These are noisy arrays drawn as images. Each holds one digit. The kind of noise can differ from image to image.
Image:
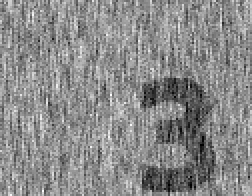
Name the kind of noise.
streaked along the columns
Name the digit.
3
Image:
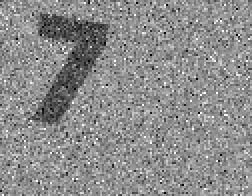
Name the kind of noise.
heavy tails
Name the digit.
7
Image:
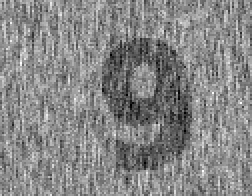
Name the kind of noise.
streaked along the columns
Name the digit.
9
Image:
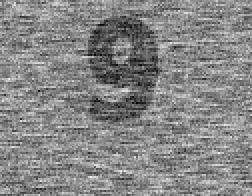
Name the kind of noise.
streaked along the rows
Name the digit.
9
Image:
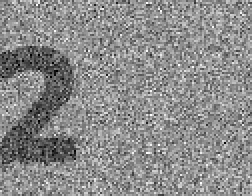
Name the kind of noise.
low rank plus noise
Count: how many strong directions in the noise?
one
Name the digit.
2
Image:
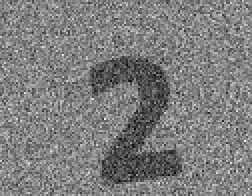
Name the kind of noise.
low rank plus noise
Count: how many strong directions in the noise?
two
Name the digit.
2
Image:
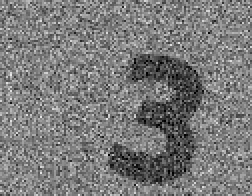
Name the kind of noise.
low rank plus noise
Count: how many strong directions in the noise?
five to eight
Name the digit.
3
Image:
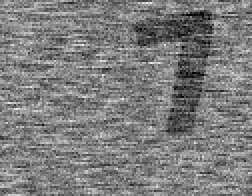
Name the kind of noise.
streaked along the rows
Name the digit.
7
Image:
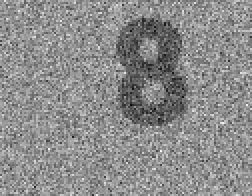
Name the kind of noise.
independent entries
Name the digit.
8
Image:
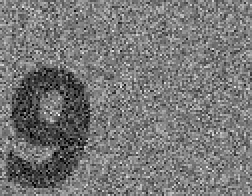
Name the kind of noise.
low rank plus noise
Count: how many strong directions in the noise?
two
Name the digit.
9
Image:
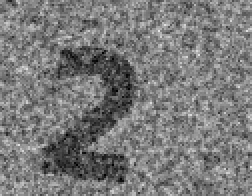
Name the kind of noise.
blotchy
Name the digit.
2
